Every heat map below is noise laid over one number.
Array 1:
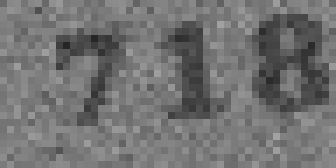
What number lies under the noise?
718
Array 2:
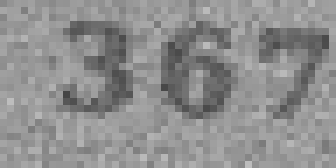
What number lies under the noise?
367
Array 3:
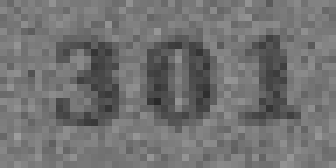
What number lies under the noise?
301
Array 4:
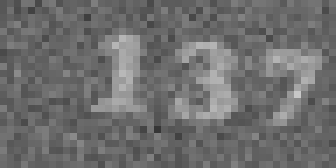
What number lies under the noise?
137
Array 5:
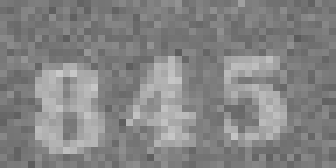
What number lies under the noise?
845
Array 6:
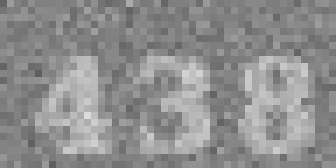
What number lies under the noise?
438
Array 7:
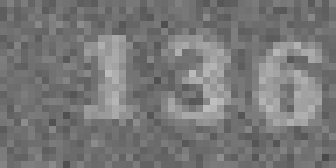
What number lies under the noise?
136
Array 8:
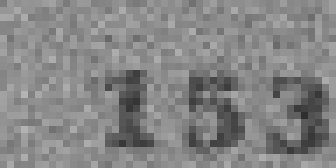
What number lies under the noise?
153
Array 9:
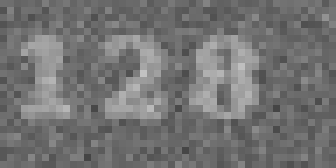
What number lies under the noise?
128
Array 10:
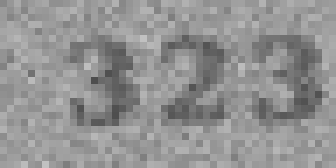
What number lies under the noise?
323
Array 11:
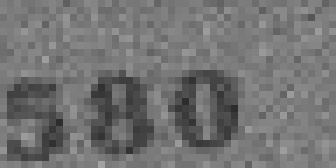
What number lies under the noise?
580
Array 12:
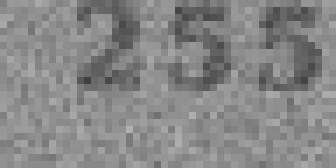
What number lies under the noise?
255
